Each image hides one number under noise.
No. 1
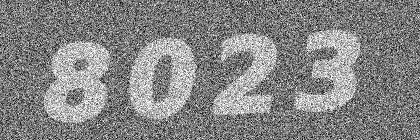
8023
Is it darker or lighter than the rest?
lighter
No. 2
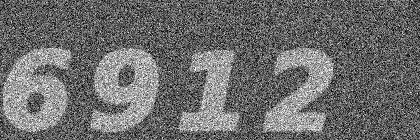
6912
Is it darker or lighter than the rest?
lighter
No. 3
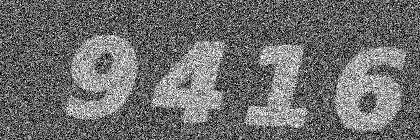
9416
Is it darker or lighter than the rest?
lighter
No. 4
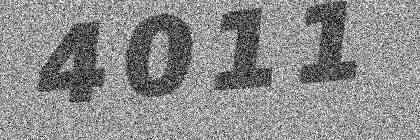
4011
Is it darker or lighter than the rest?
darker
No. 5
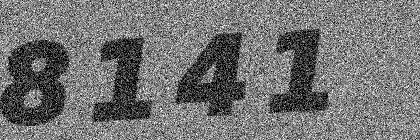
8141
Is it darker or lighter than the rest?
darker
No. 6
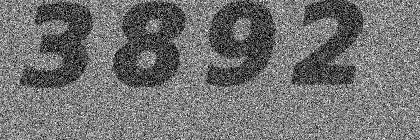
3892
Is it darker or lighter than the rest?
darker
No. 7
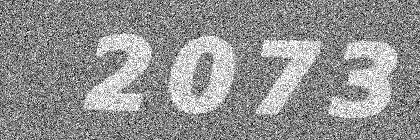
2073
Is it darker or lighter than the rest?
lighter
